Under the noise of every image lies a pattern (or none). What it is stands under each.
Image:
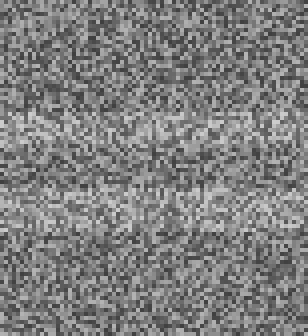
bands of rows
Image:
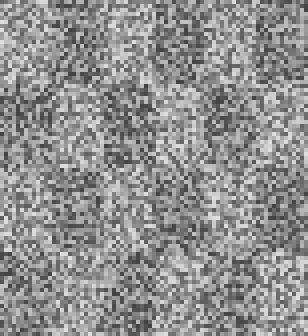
a checkerboard
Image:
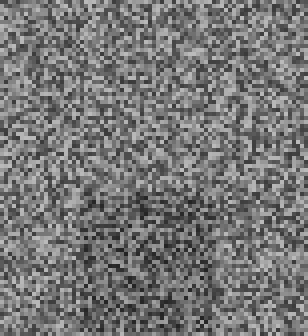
one block
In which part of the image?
bottom middle
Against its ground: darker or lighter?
darker
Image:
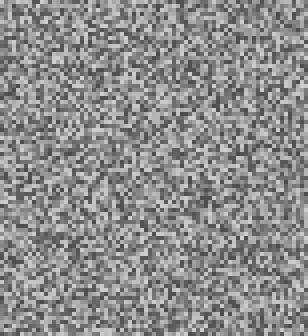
only noise
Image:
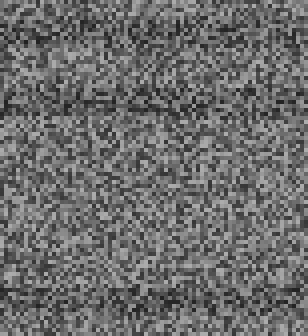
bands of rows
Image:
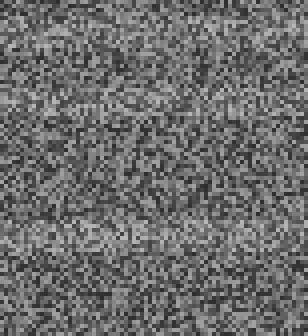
bands of rows
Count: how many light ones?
3
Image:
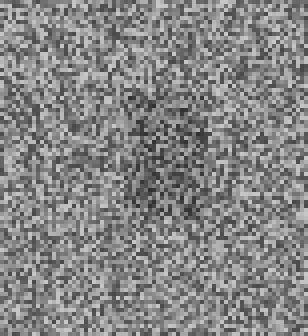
one block
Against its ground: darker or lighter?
darker
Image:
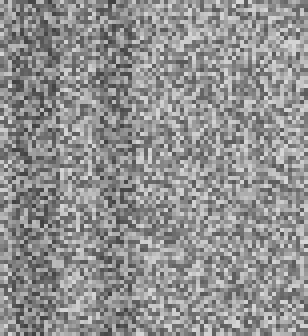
bands of columns
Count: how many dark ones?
2
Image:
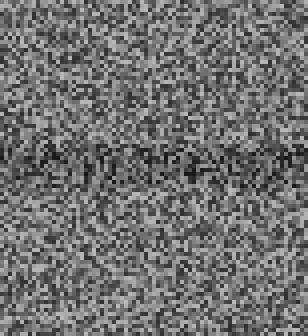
one band of rows
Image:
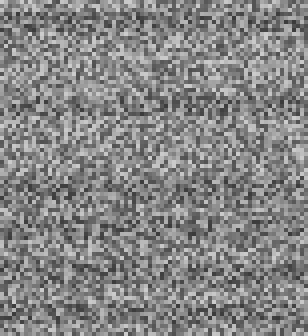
bands of rows
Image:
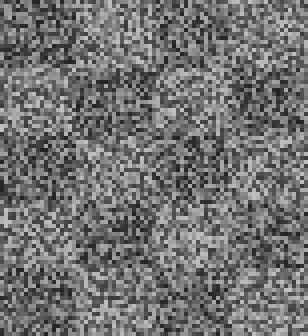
a checkerboard
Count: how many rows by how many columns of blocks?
5 by 4
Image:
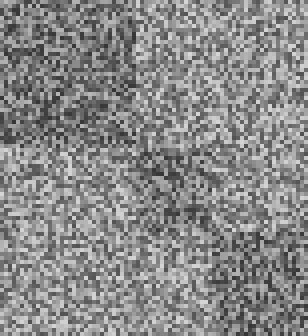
blocks along the diagonal
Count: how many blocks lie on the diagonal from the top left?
3
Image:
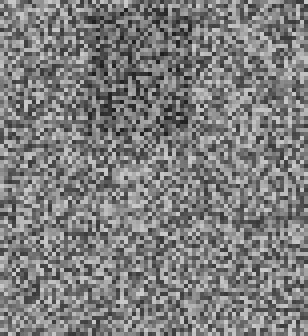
one block
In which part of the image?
top middle
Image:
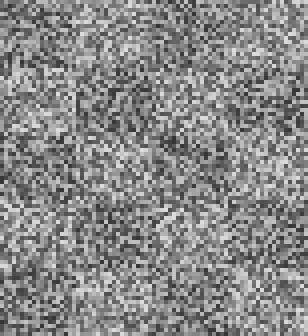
a checkerboard
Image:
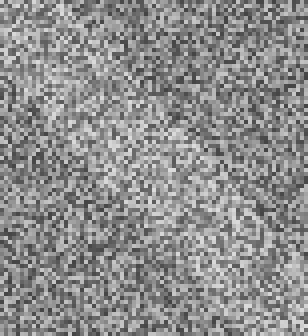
a diagonal band
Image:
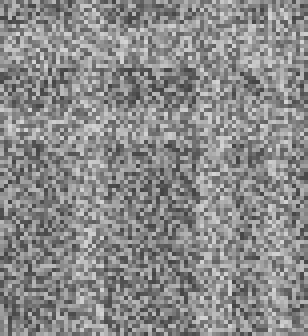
bands of rows crossing bands of columns
